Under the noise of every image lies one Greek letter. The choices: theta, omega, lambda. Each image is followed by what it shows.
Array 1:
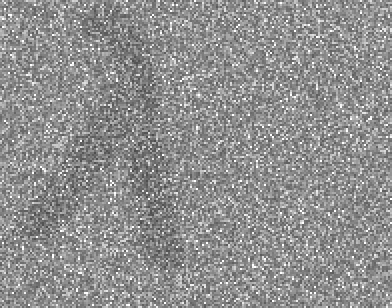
lambda
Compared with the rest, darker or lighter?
darker
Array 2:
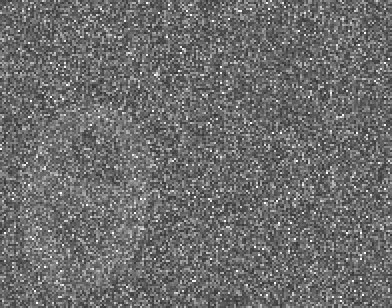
theta
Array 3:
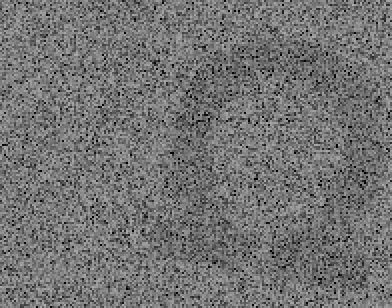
omega
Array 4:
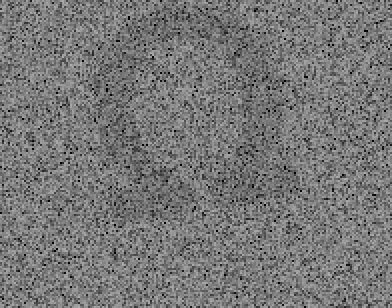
omega
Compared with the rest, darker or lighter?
darker
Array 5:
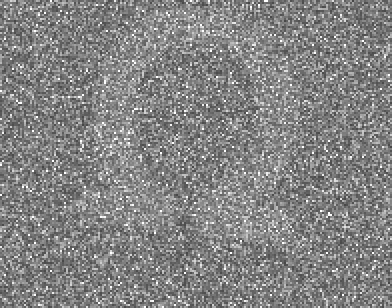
omega
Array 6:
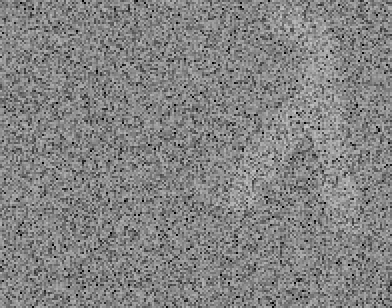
lambda
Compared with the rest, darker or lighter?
lighter
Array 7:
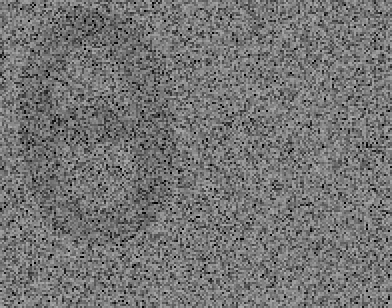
theta
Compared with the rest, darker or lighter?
darker
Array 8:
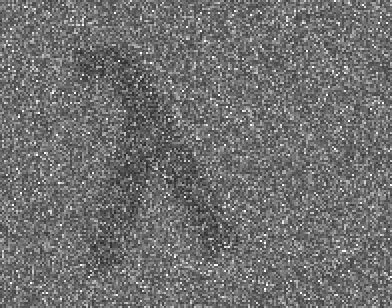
lambda
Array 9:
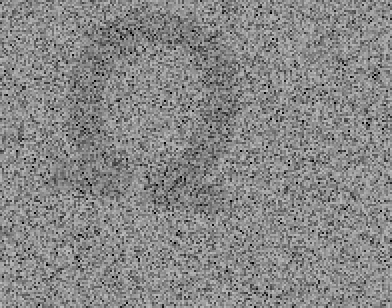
omega
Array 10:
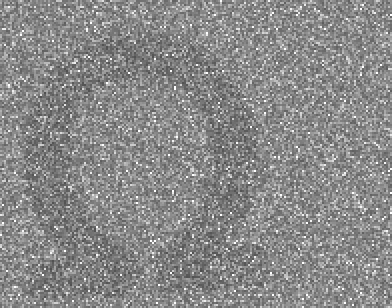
omega
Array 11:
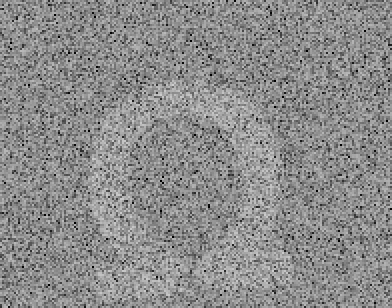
omega
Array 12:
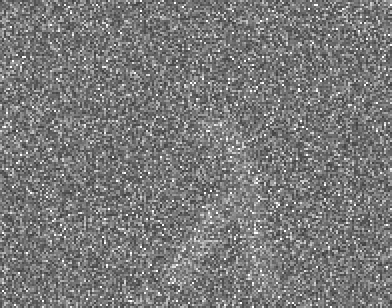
lambda
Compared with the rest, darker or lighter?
lighter
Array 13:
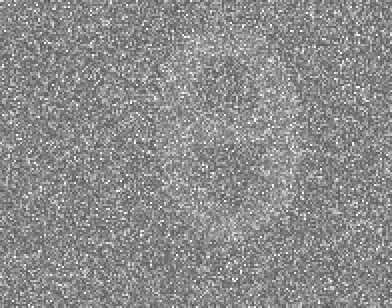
theta
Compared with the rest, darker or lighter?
lighter
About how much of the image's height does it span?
two thirds
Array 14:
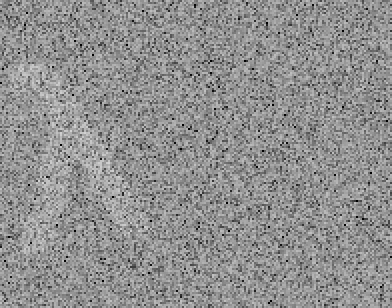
lambda
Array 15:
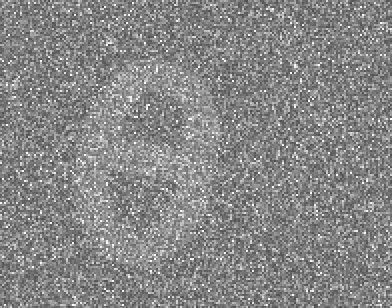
theta
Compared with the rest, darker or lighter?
lighter
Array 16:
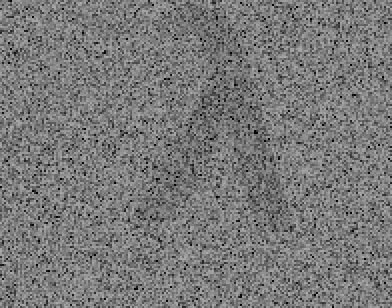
lambda
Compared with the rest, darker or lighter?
darker
